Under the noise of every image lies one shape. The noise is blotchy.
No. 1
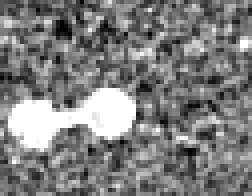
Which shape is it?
dumbbell
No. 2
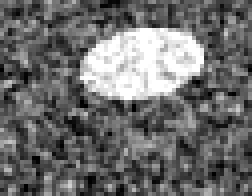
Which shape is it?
ellipse
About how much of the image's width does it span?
half
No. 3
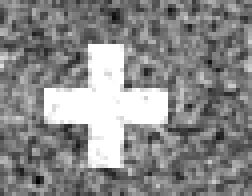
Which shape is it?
cross
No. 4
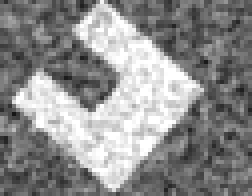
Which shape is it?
square with a notch
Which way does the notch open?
up and left
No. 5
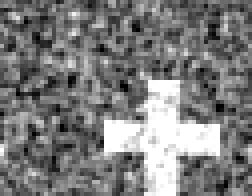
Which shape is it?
cross
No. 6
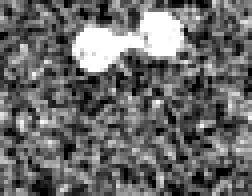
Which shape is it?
dumbbell
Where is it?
top middle
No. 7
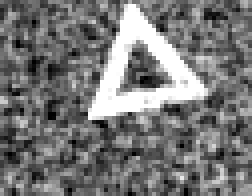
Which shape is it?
triangle frame
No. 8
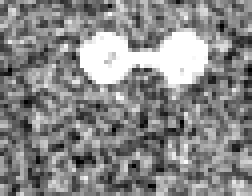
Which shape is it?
dumbbell
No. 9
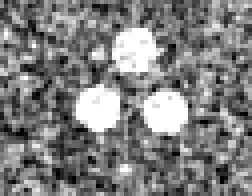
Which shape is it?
three dots
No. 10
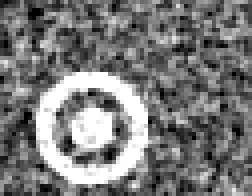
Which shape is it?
bullseye
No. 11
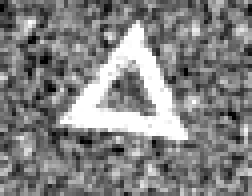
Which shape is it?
triangle frame
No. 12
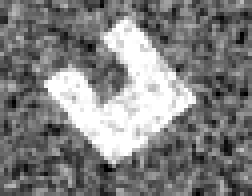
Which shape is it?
square with a notch
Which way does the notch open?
up and left
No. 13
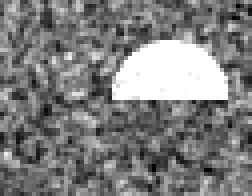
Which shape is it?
half disc
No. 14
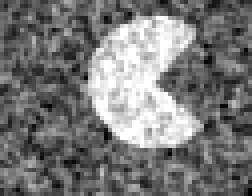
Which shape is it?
disc with a wedge cut out
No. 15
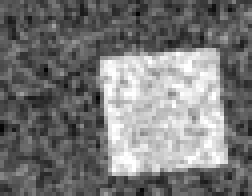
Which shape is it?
square
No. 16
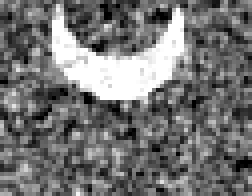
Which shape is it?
crescent
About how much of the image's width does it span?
half
